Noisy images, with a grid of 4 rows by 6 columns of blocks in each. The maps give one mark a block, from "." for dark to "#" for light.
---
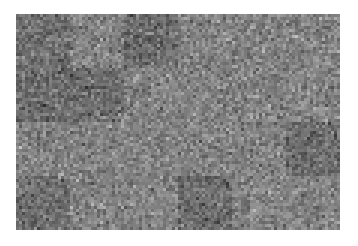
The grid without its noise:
.#.###
..####
#####.
.##.##
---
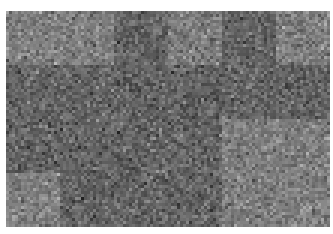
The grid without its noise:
##.#.#
......
....##
#...##
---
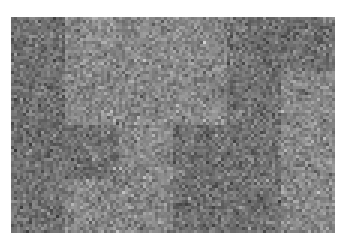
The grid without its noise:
.###..
.###.#
..#..#
.##..#
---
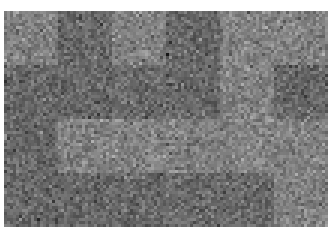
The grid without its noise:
#.#.##
....#.
.#####
.....#
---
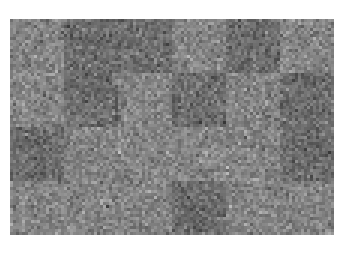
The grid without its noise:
#..#.#
#.#.#.
.####.
###.##
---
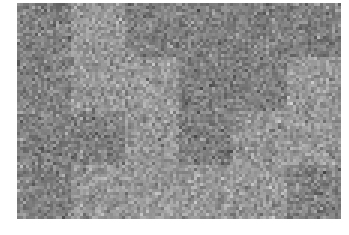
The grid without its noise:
.#....
.##..#
..#.##
.####.
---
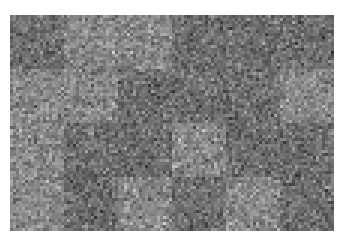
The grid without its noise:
.##...
##...#
#..#..
#.#.#.
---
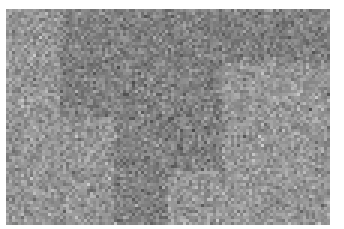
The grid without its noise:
#.....
#...##
##..##
##.###
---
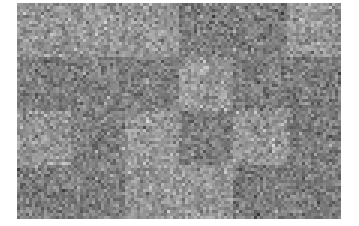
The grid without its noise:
###..#
...#..
#.#.#.
..##..
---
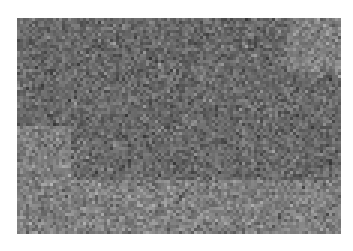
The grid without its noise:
.....#
......
#.....
######
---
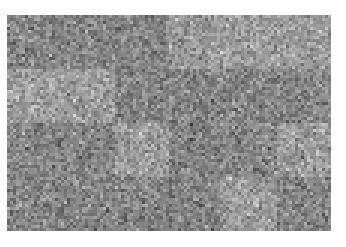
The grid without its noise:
...###
##....
..#..#
....#.
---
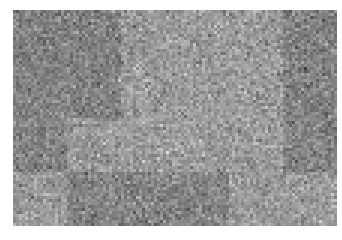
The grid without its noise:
..###.
..###.
.####.
#...##
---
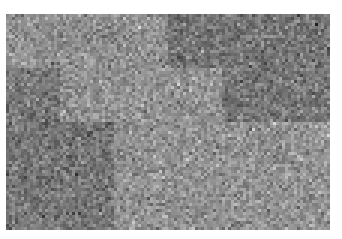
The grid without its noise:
###...
.###..
..####
..####
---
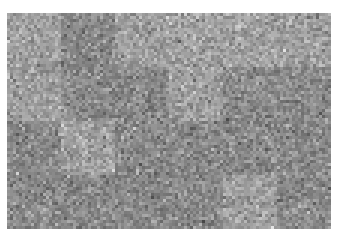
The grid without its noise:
#.####
#..#..
.#....
....#.
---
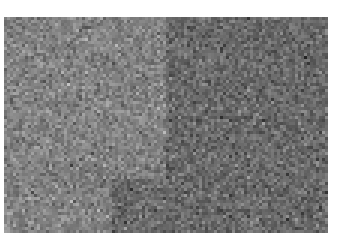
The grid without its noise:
###...
###...
###...
##....
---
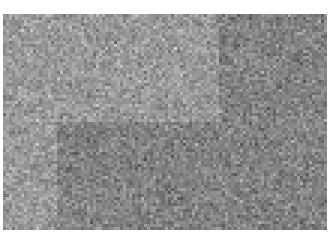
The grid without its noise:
####..
####..
#.....
#.....
